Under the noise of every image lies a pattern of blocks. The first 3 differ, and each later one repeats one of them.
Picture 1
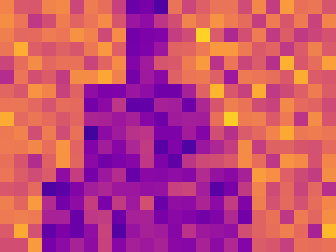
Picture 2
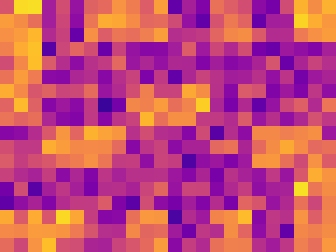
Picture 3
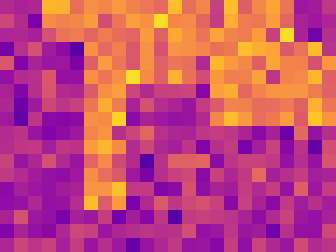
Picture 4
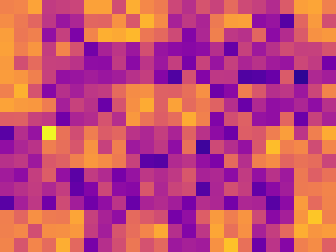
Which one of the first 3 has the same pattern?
2
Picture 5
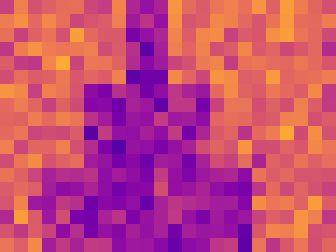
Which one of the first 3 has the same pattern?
1
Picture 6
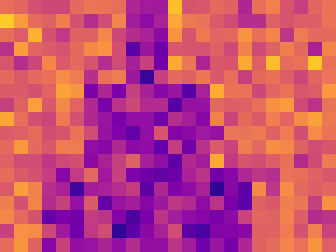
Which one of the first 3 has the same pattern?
1
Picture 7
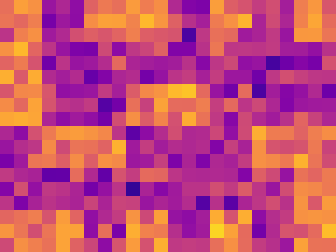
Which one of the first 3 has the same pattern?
2
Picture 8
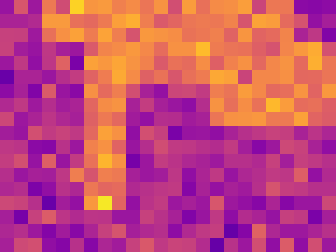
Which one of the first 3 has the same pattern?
3
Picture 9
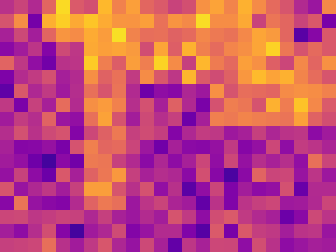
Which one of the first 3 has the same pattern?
3
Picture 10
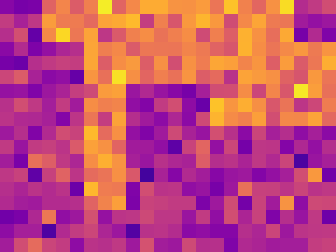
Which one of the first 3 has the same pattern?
3
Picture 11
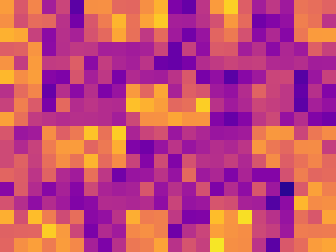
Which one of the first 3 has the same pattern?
2
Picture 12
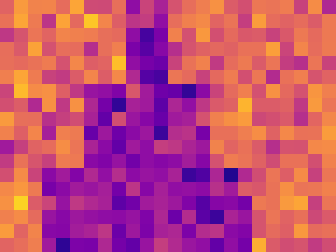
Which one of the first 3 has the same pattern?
1
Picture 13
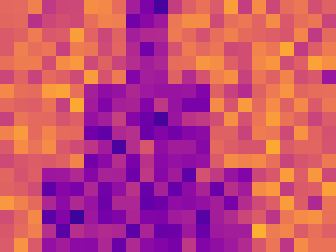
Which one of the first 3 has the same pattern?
1
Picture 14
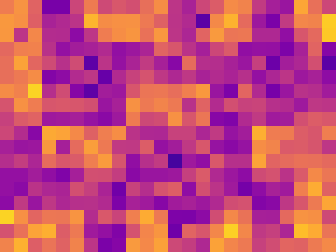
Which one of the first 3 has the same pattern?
2
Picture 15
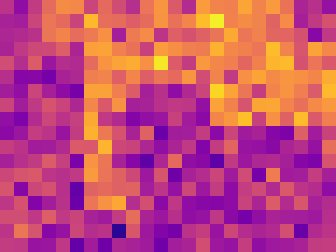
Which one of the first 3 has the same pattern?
3
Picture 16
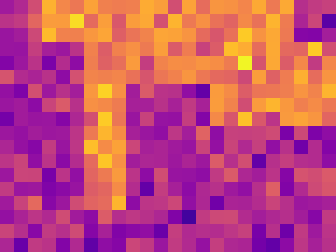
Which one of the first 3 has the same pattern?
3
